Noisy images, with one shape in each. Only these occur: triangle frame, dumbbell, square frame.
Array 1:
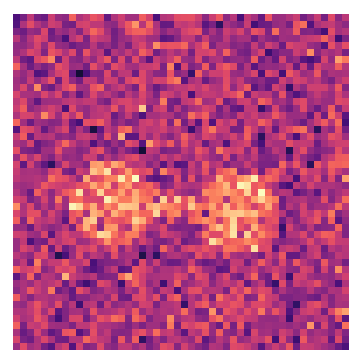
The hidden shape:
dumbbell
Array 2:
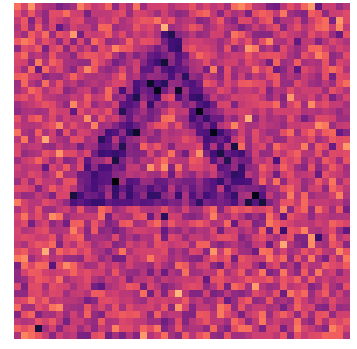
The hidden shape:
triangle frame
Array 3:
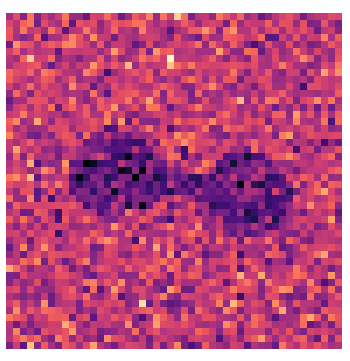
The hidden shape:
dumbbell
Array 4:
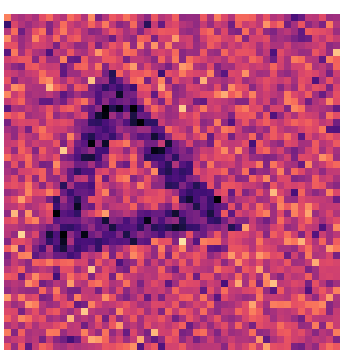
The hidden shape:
triangle frame
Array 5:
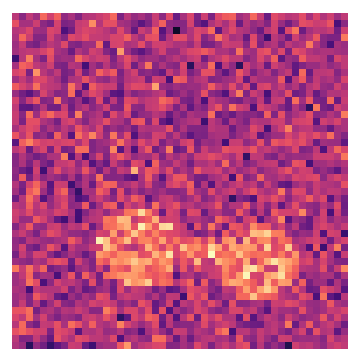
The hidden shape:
dumbbell
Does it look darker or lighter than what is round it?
lighter
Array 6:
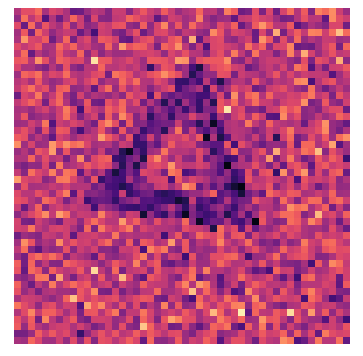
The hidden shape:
triangle frame
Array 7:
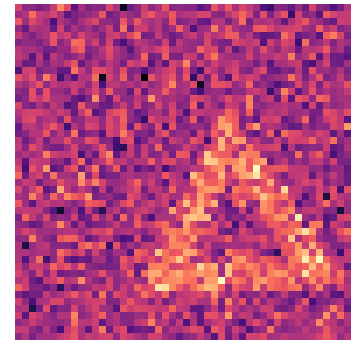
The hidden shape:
triangle frame
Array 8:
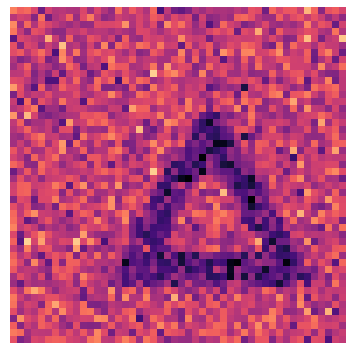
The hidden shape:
triangle frame
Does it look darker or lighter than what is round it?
darker
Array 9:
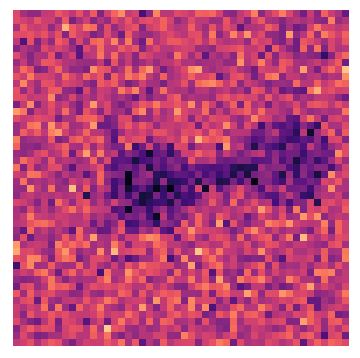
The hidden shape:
dumbbell
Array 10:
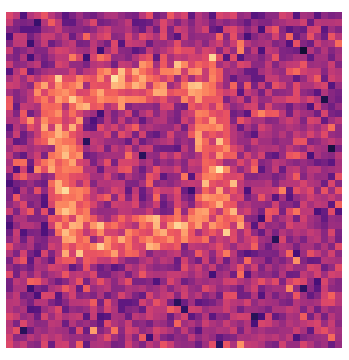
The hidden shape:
square frame
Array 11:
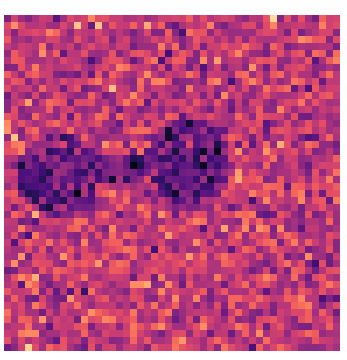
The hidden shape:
dumbbell
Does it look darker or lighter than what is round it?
darker
